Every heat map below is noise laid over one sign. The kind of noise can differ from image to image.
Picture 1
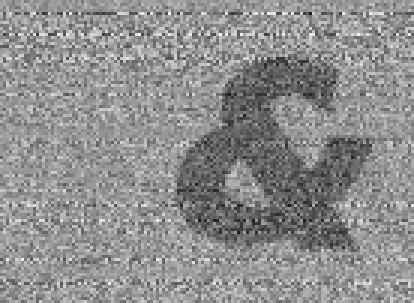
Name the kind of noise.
rows of uneven size
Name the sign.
ampersand
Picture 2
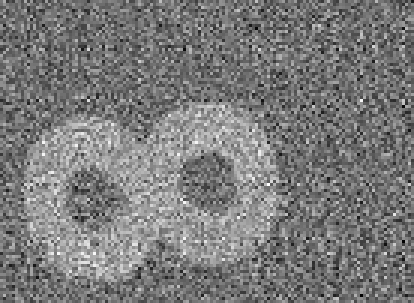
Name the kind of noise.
low rank plus noise
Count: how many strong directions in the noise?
five to eight
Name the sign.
infinity sign
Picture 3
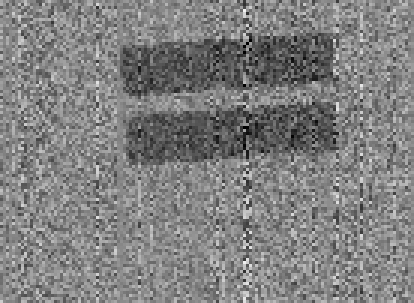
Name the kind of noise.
columns of uneven size
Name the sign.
equals sign
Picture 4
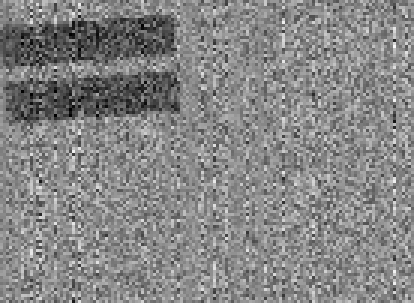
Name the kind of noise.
columns of uneven size
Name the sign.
equals sign
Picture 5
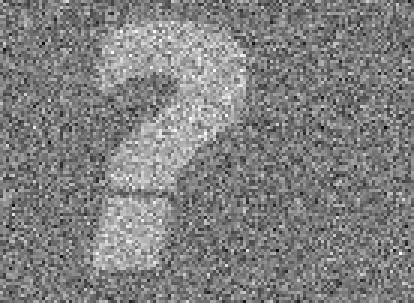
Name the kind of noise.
low rank plus noise
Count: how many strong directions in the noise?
five to eight
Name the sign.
question mark
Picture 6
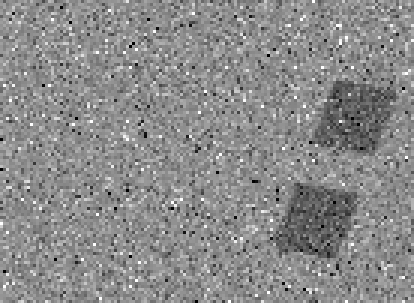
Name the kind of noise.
heavy tails
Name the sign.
colon
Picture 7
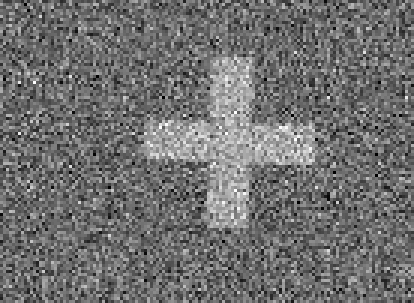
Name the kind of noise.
low rank plus noise
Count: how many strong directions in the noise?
five to eight
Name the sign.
plus sign
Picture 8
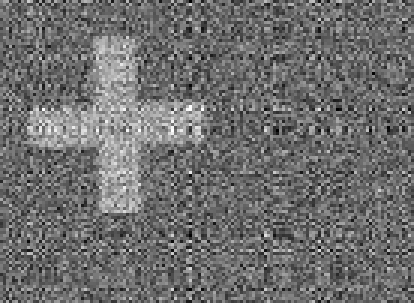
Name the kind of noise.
low rank plus noise
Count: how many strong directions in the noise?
one
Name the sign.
plus sign
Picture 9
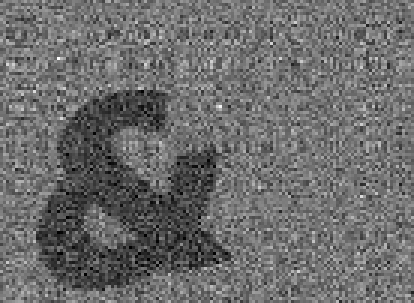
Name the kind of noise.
low rank plus noise
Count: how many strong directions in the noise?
two
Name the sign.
ampersand
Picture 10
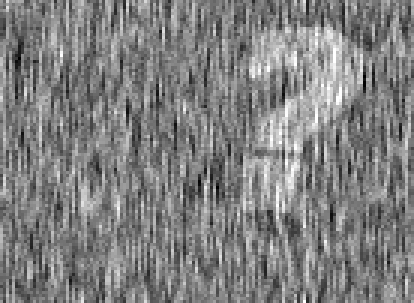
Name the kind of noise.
streaked along the columns
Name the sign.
question mark
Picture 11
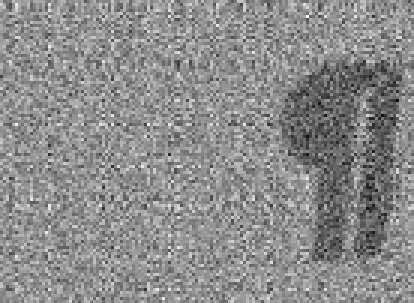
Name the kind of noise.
low rank plus noise
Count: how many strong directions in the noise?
two
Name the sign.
pilcrow
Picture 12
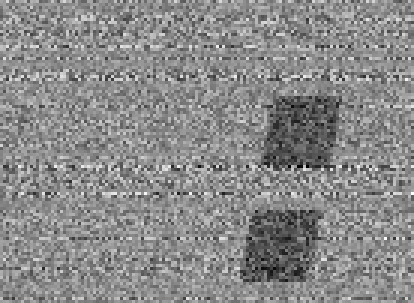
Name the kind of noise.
rows of uneven size
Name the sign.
colon
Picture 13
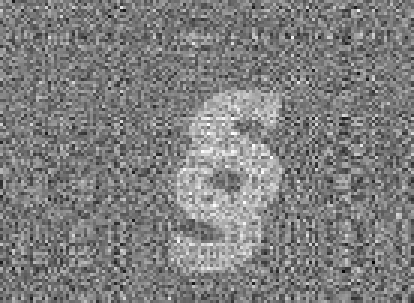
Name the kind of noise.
low rank plus noise
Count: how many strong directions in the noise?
one
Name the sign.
section sign
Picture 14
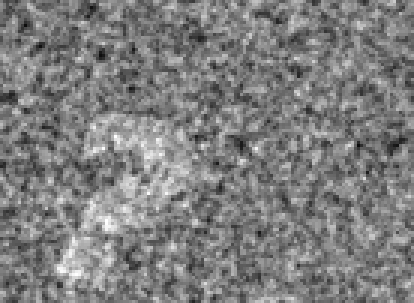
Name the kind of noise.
blotchy
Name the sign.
question mark
